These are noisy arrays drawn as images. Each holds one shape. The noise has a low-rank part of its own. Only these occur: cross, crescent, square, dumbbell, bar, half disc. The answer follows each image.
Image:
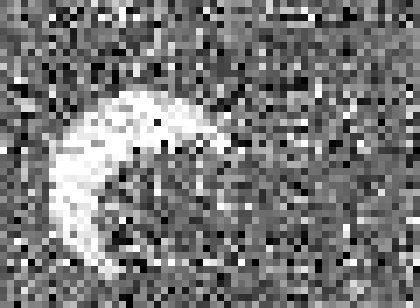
crescent
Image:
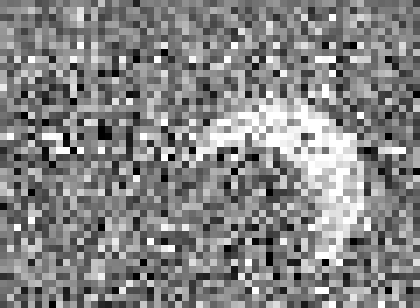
crescent
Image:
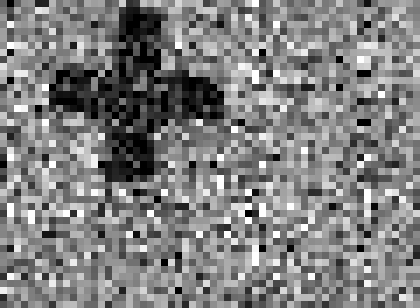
cross
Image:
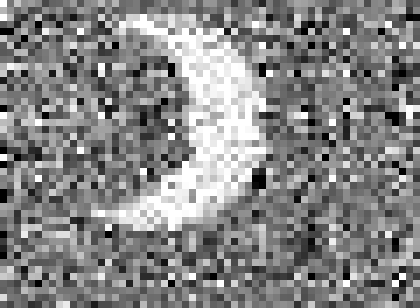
crescent
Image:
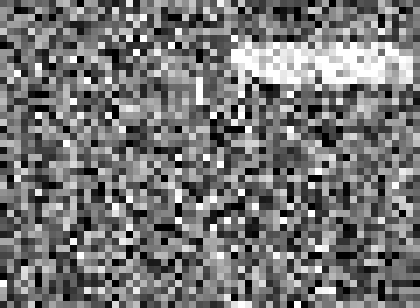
bar
